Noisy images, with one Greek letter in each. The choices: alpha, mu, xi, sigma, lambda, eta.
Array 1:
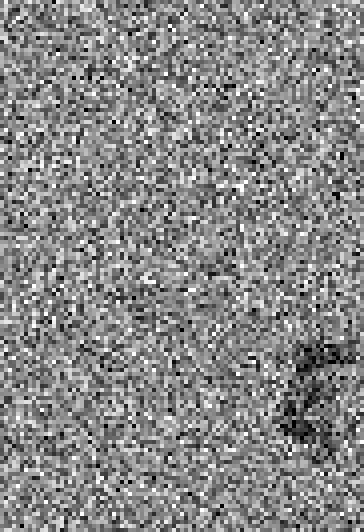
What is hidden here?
dark xi, bottom right
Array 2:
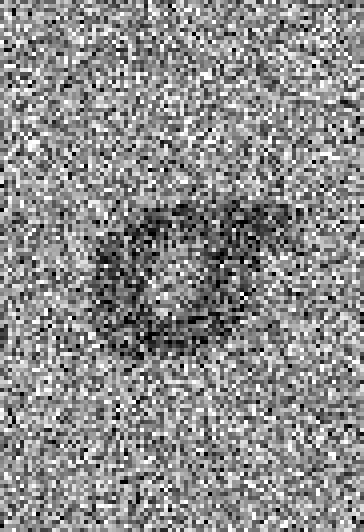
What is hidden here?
dark sigma
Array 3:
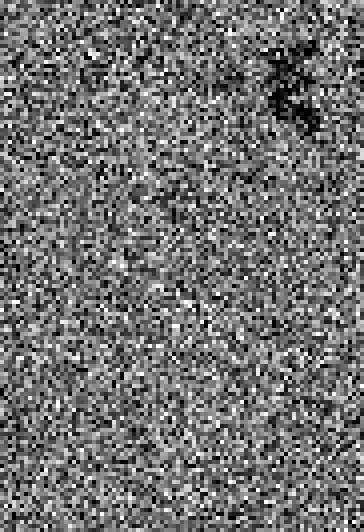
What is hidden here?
dark xi, top right
